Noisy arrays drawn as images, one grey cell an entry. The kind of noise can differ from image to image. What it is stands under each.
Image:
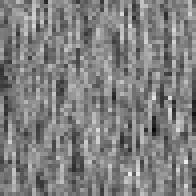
streaked along the columns
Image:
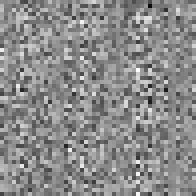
columns of uneven size
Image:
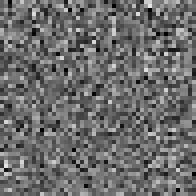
low rank plus noise
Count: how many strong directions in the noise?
five to eight
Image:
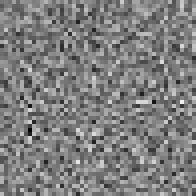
low rank plus noise
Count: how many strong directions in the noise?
three or four
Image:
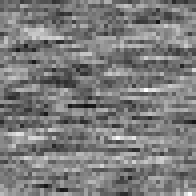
streaked along the rows
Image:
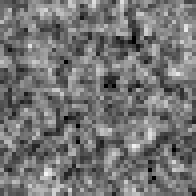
blotchy
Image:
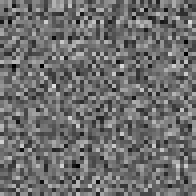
low rank plus noise
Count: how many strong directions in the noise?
five to eight
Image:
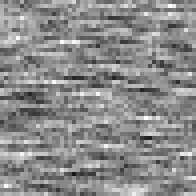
streaked along the rows
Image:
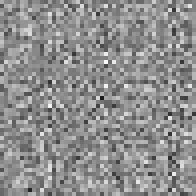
low rank plus noise
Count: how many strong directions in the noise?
three or four
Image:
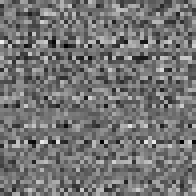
rows of uneven size
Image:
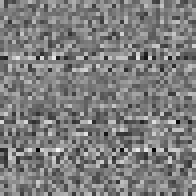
rows of uneven size
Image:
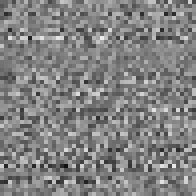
rows of uneven size
